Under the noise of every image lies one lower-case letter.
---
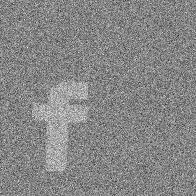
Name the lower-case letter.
f
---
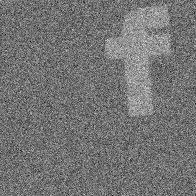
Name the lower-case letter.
f
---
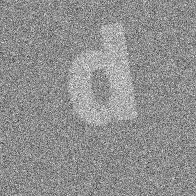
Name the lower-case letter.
d
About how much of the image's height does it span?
half
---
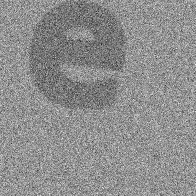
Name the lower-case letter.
e
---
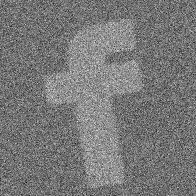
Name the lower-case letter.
f
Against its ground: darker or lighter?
lighter
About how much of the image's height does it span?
nearly all
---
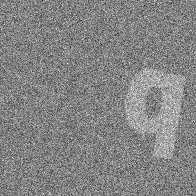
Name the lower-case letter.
q
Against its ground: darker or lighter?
lighter
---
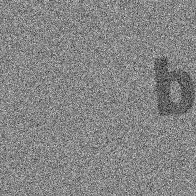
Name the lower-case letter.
b
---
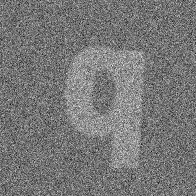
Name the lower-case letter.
q
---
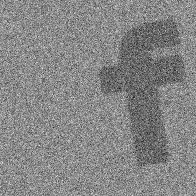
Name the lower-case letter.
f
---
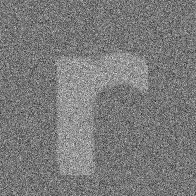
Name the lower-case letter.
r
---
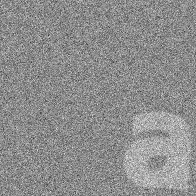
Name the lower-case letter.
a
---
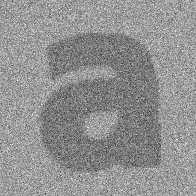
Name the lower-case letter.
a
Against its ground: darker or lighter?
darker
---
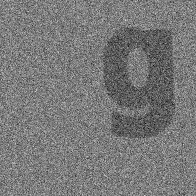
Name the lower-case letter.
g
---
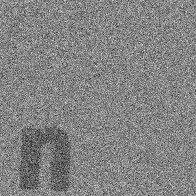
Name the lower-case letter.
n
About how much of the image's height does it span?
a third
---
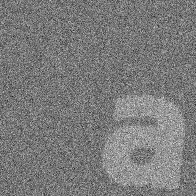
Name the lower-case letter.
a
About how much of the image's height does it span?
half
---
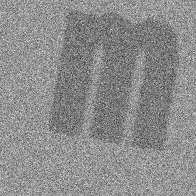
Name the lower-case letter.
m
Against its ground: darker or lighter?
darker
